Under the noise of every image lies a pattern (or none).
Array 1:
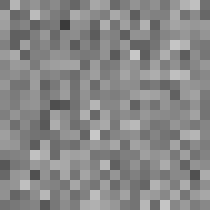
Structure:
only noise
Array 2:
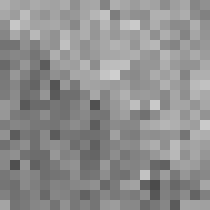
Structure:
a sharp edge
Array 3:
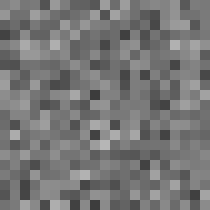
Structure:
only noise
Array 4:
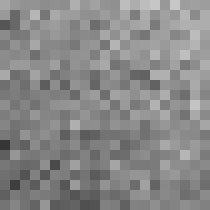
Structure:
a smooth slope
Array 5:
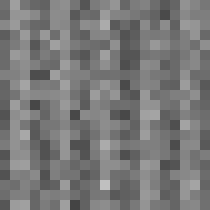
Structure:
vertical stripes
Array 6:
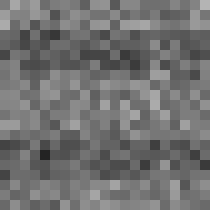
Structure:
horizontal stripes
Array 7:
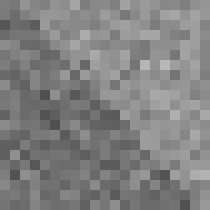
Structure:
a sharp edge
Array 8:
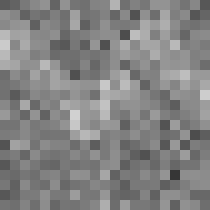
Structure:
a wavy band
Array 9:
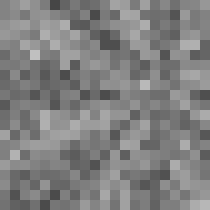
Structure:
spokes from one point
